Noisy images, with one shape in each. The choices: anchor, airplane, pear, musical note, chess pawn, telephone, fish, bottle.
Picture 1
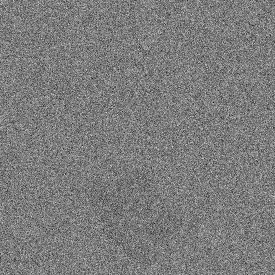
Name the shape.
telephone
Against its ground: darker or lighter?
darker
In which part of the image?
bottom middle
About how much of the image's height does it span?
a third
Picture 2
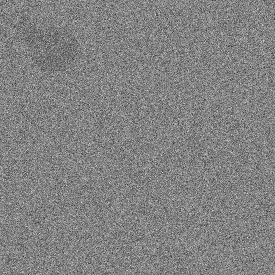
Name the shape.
pear
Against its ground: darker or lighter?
darker
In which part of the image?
top left
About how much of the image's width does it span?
a quarter
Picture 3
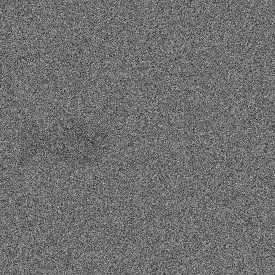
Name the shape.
fish
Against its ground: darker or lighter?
darker
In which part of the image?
middle left
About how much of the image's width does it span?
a third
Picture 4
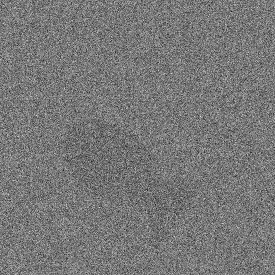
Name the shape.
fish
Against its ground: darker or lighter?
darker
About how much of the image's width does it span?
half
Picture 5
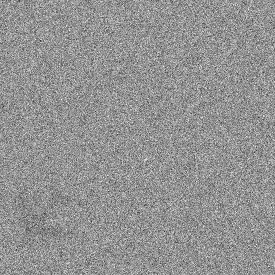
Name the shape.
airplane
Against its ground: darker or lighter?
darker
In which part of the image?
bottom left
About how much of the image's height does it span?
a quarter
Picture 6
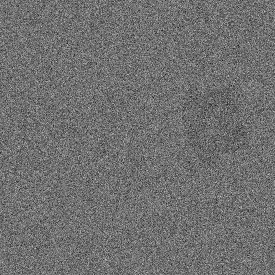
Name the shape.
telephone
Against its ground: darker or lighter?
darker
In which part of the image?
middle right
